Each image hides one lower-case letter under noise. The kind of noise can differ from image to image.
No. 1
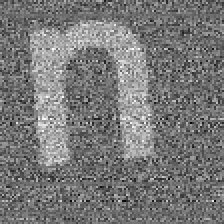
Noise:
rows of uneven size
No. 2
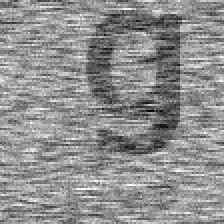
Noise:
streaked along the rows
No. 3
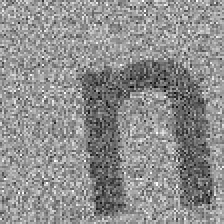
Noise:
low rank plus noise
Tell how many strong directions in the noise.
two
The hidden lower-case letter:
n
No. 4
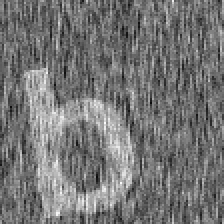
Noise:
streaked along the columns
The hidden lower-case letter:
b
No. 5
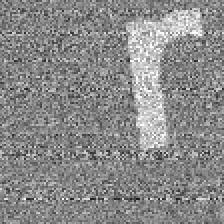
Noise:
rows of uneven size
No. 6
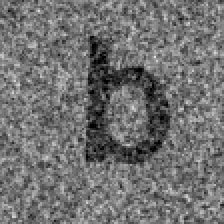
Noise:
blotchy
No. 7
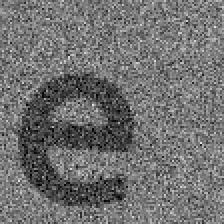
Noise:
independent entries
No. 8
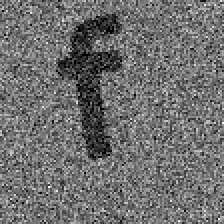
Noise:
independent entries
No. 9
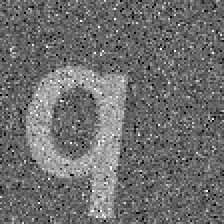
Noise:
heavy tails
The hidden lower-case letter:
q
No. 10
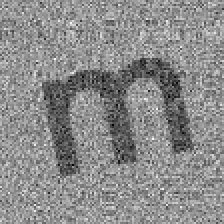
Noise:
low rank plus noise
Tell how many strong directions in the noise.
three or four
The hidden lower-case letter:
m
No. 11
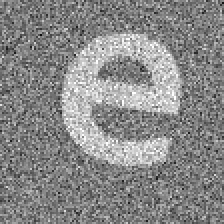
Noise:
independent entries
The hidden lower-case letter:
e
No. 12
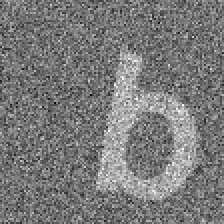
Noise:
independent entries
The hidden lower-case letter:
b
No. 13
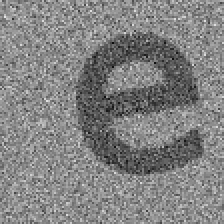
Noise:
independent entries
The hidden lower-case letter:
e
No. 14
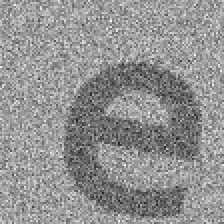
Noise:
independent entries
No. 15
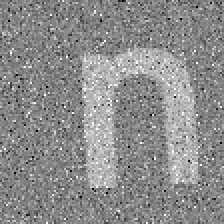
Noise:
heavy tails
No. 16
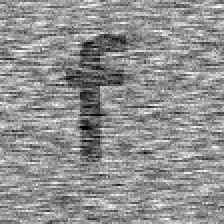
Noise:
streaked along the rows
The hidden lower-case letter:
f
